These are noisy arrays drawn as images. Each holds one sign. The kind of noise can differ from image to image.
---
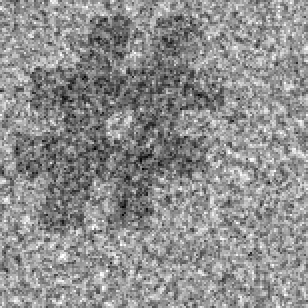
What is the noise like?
blotchy
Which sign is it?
hash sign
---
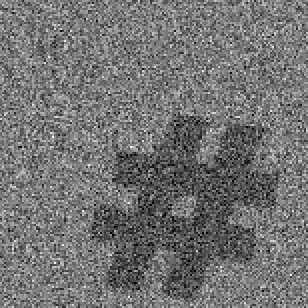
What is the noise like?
low rank plus noise
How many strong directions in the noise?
three or four
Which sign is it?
hash sign
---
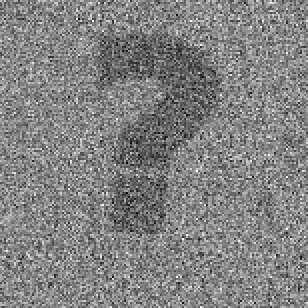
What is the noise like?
low rank plus noise
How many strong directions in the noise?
five to eight
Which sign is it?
question mark
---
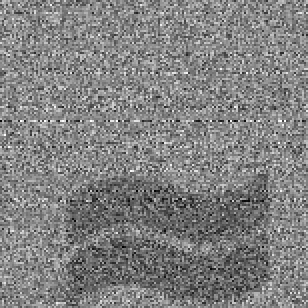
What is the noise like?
rows of uneven size
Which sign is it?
approximately sign
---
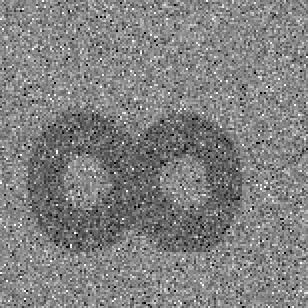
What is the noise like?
heavy tails
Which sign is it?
infinity sign
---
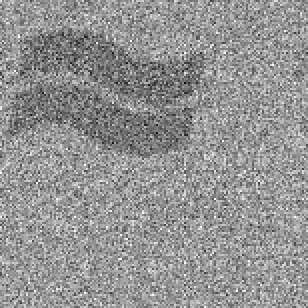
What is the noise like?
low rank plus noise
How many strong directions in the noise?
one
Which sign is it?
approximately sign
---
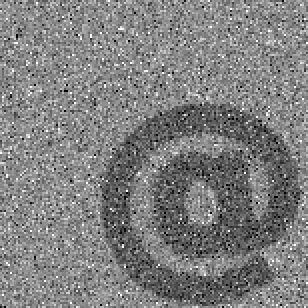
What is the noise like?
heavy tails
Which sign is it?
at sign
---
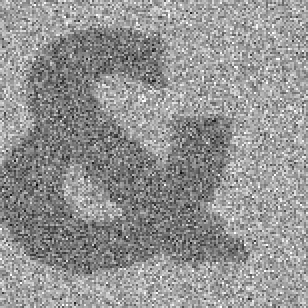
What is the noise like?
independent entries
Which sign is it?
ampersand
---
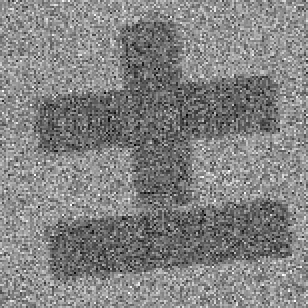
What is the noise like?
low rank plus noise
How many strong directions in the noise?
two
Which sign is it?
plus-minus sign
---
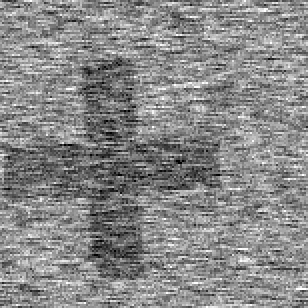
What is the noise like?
streaked along the rows
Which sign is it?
plus sign
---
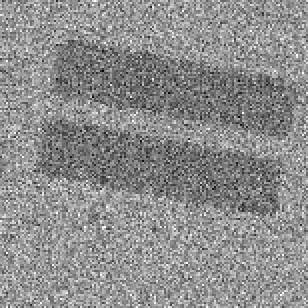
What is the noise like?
low rank plus noise
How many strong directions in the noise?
three or four
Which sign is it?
equals sign
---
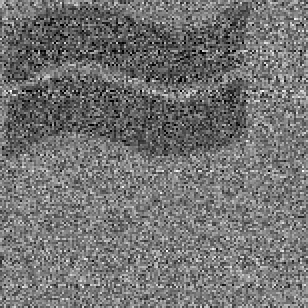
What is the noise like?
rows of uneven size
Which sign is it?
approximately sign
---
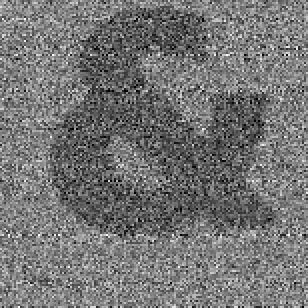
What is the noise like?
rows of uneven size
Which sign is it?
ampersand
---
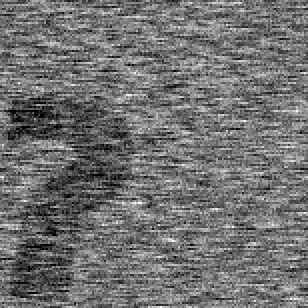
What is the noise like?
streaked along the rows
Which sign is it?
question mark
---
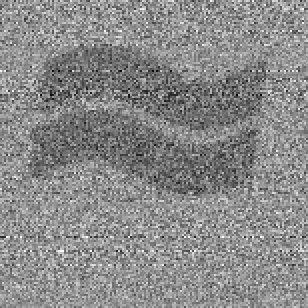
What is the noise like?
rows of uneven size
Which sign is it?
approximately sign
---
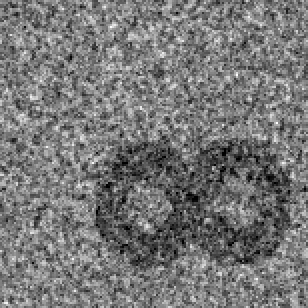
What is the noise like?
blotchy
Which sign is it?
infinity sign
